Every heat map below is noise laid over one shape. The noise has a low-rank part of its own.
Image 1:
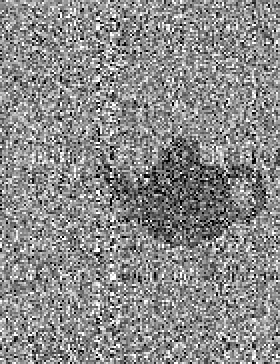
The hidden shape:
teapot
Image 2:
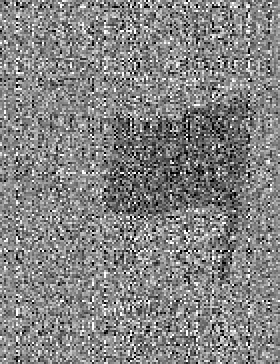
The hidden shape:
flag
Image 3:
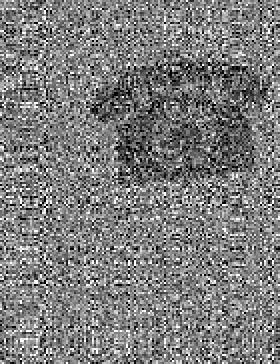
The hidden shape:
telephone
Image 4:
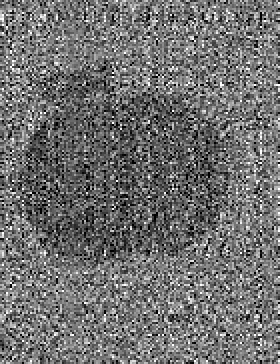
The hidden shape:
apple
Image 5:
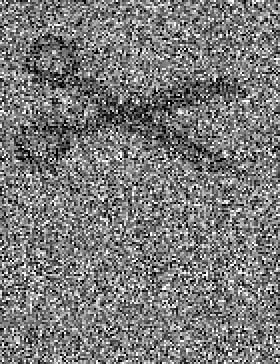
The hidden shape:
pair of scissors
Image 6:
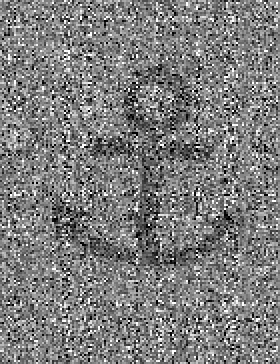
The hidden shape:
anchor
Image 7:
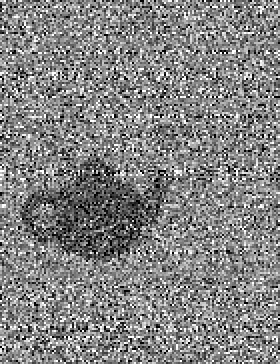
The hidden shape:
teapot
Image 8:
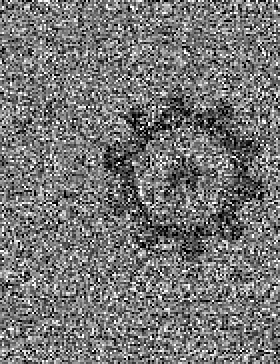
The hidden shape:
gear
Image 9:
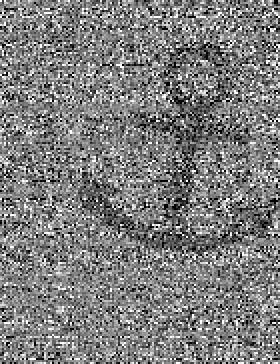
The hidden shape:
anchor
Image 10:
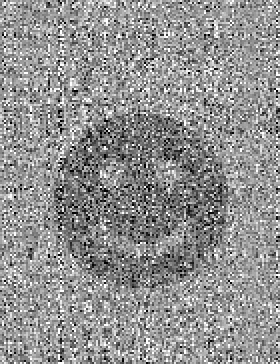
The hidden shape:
smiling face
